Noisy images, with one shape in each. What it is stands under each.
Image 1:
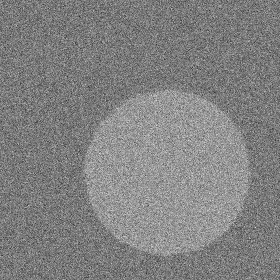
disc
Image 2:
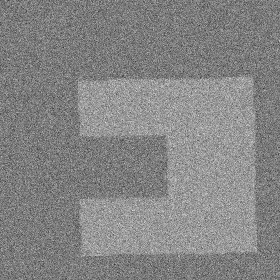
square with a notch
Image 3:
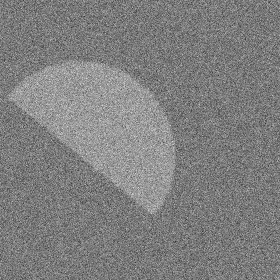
half disc
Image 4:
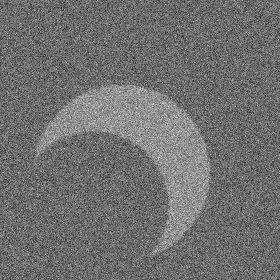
crescent
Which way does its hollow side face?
down and left
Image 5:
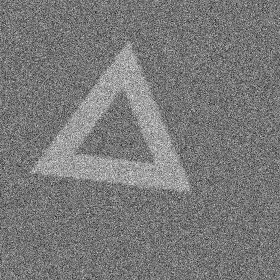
triangle frame
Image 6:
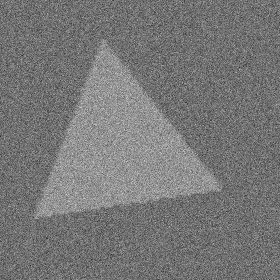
triangle
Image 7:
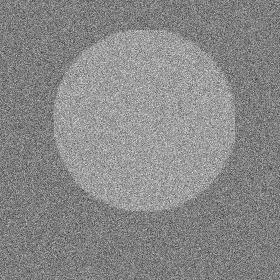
disc
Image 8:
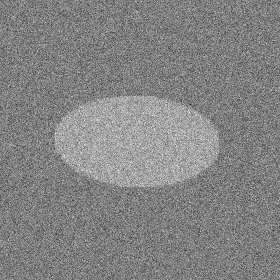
ellipse
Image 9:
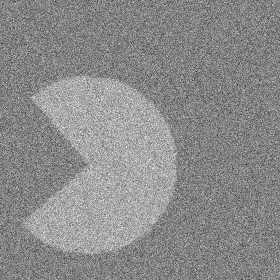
disc with a wedge cut out
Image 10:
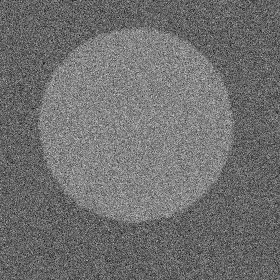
disc
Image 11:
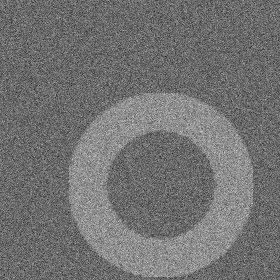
ring
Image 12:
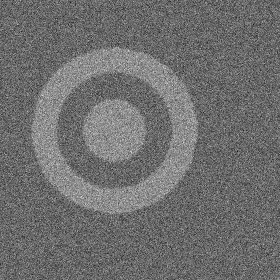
bullseye
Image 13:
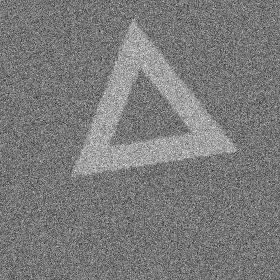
triangle frame
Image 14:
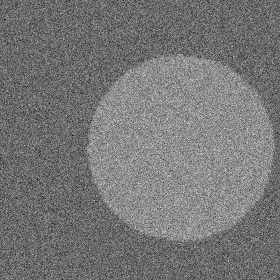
disc
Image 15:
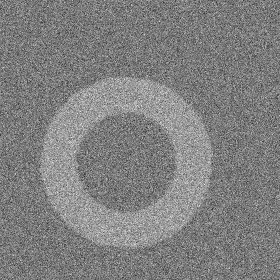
ring
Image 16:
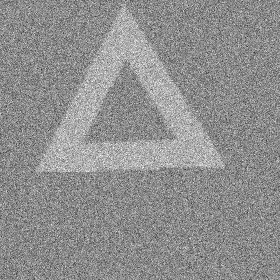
triangle frame
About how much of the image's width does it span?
two thirds
